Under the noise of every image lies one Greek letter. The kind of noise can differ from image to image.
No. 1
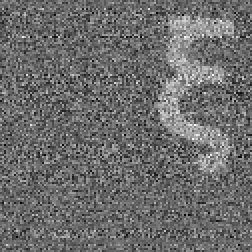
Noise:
rows of uneven size
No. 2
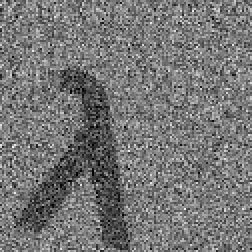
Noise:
low rank plus noise
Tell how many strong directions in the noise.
three or four
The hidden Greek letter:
lambda
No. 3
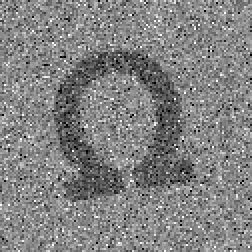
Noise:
heavy tails
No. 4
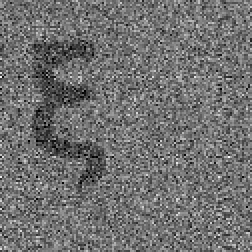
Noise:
low rank plus noise
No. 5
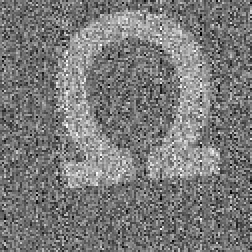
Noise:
columns of uneven size
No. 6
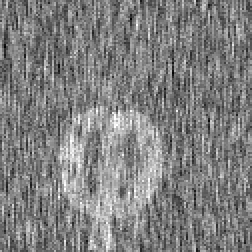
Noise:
streaked along the columns
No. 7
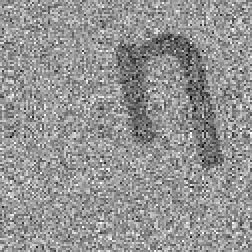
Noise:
low rank plus noise
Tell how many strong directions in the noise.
one
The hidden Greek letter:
eta
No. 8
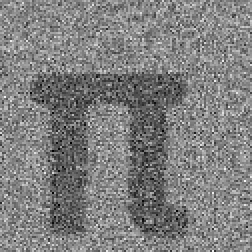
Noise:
low rank plus noise
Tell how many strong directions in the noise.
three or four
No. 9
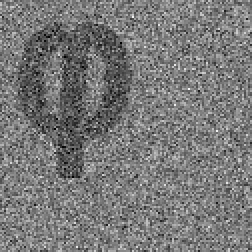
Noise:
independent entries
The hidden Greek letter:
phi
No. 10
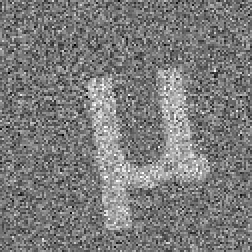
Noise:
low rank plus noise
